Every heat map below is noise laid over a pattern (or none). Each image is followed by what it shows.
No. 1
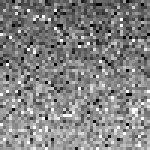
a smooth slope
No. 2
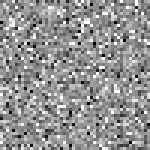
only noise
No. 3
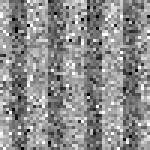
vertical stripes
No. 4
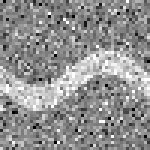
a wavy band
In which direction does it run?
left to right
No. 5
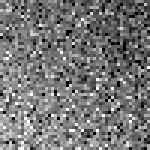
a smooth slope
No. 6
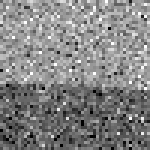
a sharp edge
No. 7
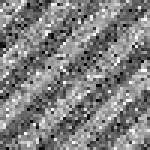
diagonal stripes
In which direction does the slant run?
bottom left to top right
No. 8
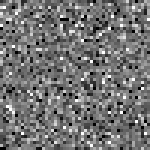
only noise
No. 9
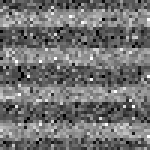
horizontal stripes
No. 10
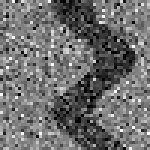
a wavy band
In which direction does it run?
top to bottom
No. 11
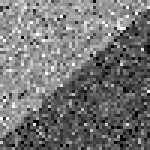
a sharp edge
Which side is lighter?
top left
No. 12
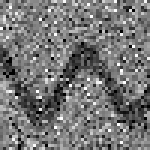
a wavy band
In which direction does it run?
left to right
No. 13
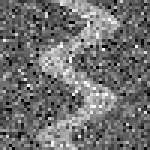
a wavy band
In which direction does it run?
top to bottom
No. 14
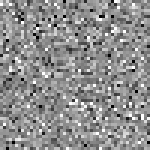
only noise
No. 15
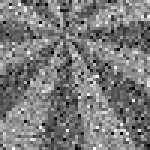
spokes from one point
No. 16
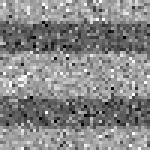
horizontal stripes
